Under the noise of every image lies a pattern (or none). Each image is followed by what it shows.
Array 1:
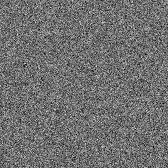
only noise
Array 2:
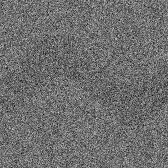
a wavy band
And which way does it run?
left to right
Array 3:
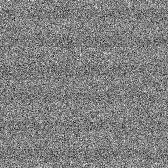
horizontal stripes
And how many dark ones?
6
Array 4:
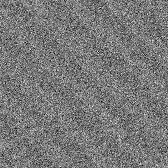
diagonal stripes
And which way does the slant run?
top left to bottom right
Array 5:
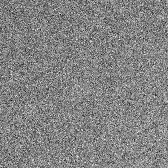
a smooth slope
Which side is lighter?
bottom right
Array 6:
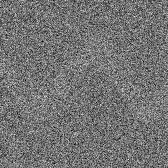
a wavy band
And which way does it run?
left to right
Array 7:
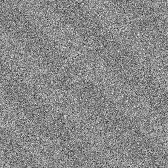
diagonal stripes
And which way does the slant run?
top left to bottom right
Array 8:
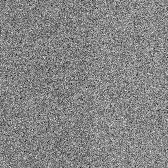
a sharp edge
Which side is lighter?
right
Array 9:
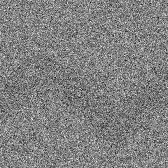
a wavy band
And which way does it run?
left to right
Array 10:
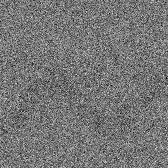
a wavy band
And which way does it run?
left to right
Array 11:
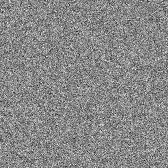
only noise
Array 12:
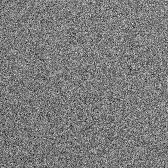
a smooth slope
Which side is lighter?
top right
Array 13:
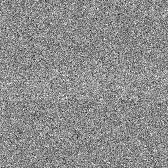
one horizontal stripe
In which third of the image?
middle
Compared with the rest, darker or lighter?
lighter
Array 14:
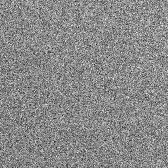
a smooth slope
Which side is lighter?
top right
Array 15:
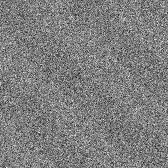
diagonal stripes
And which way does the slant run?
top left to bottom right
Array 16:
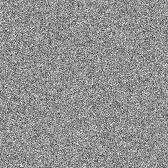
only noise
